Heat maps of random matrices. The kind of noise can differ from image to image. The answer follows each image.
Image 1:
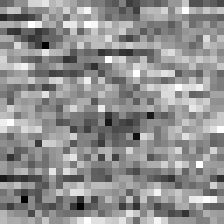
streaked along the rows
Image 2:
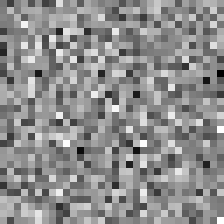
independent entries
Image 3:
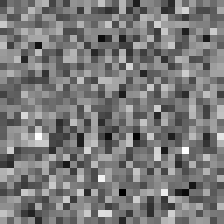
low rank plus noise
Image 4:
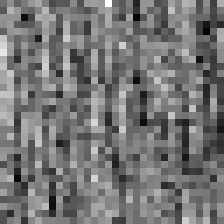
streaked along the columns
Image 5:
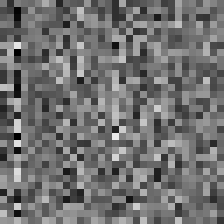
columns of uneven size
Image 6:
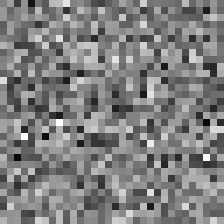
low rank plus noise
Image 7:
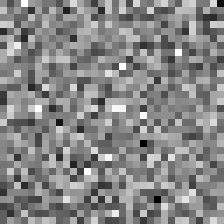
independent entries
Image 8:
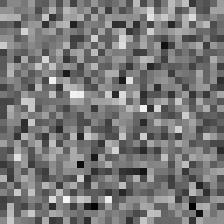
independent entries
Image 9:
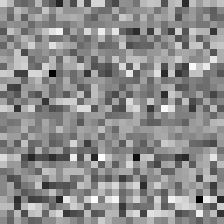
rows of uneven size
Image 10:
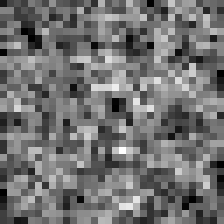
blotchy
